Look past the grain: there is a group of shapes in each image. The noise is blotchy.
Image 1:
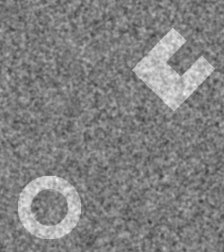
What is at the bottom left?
ring
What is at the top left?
nothing
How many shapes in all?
2
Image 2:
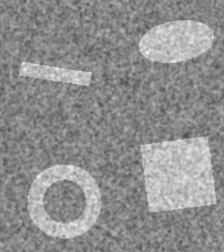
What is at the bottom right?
square
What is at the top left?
bar
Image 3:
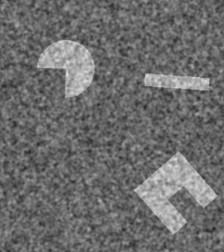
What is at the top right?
bar
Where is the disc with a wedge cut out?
top left
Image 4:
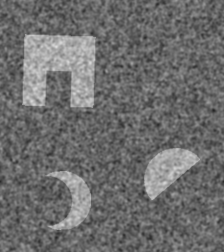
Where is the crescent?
bottom left
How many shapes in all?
3
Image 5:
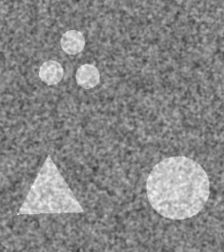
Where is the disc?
bottom right
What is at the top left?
three dots
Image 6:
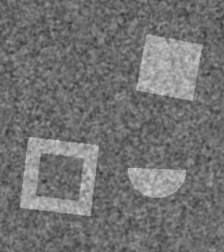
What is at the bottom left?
square frame
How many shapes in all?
3
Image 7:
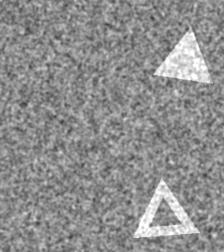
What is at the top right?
triangle
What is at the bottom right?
triangle frame
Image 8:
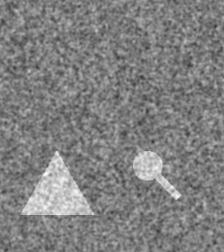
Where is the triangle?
bottom left
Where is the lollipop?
bottom right
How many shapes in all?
2
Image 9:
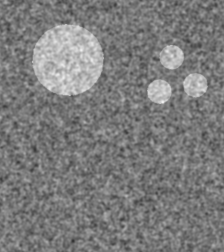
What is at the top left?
disc
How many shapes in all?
2
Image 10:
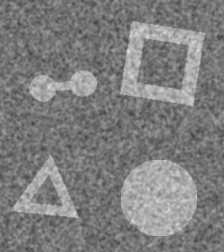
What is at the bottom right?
disc
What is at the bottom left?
triangle frame
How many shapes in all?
4
